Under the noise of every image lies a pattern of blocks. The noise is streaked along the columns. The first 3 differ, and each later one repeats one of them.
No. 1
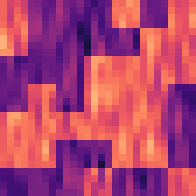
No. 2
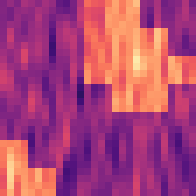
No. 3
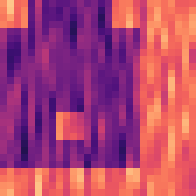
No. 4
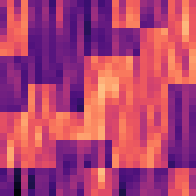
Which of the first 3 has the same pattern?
1
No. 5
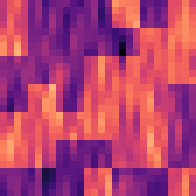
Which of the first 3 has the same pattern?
1
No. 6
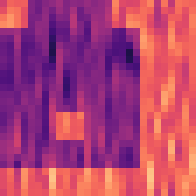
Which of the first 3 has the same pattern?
3
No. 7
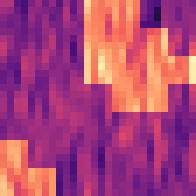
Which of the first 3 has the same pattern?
2
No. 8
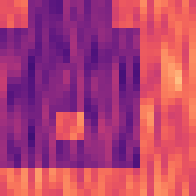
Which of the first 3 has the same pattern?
3
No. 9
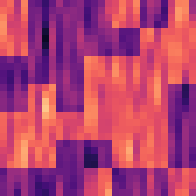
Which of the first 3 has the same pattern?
1
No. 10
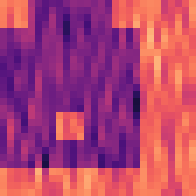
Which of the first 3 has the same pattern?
3
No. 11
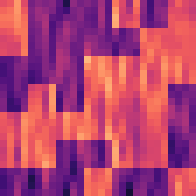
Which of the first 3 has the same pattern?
1
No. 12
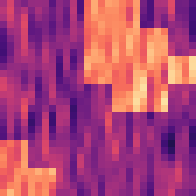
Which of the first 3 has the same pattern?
2
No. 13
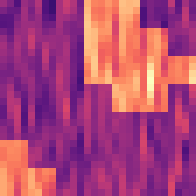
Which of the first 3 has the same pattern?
2
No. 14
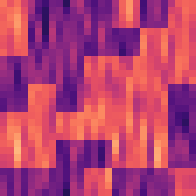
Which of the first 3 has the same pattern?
1
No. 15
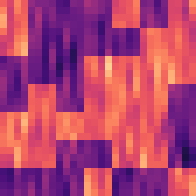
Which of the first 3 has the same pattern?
1
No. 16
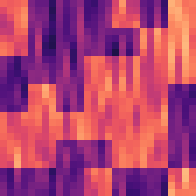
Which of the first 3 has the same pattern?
1
